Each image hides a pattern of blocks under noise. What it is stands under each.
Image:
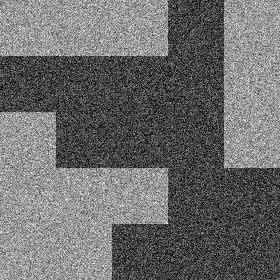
no symmetry
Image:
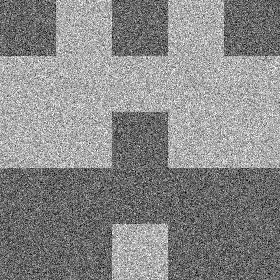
left and right mirror each other
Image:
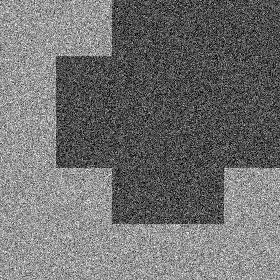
mirrored about the diagonal from the bottom left
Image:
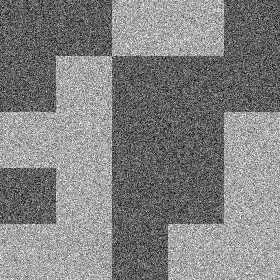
no symmetry
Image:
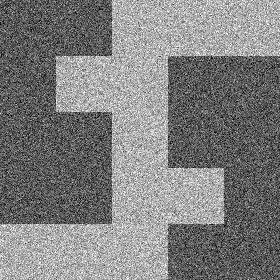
the same after a half turn
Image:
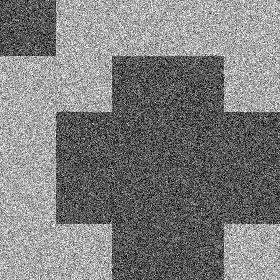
mirrored about the diagonal from the top left
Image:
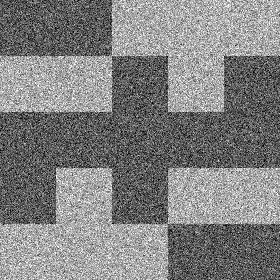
the same after a half turn
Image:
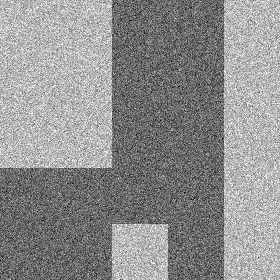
no symmetry
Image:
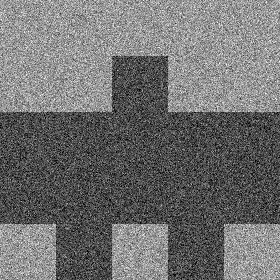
left and right mirror each other
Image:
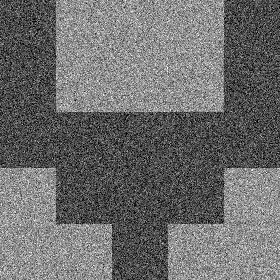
left and right mirror each other
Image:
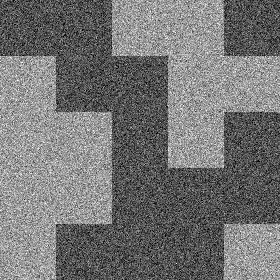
no symmetry
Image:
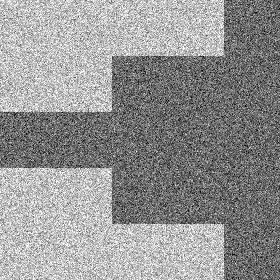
top and bottom mirror each other
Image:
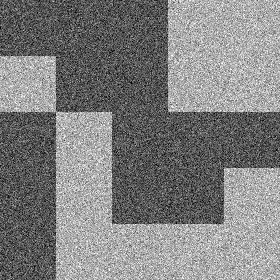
no symmetry
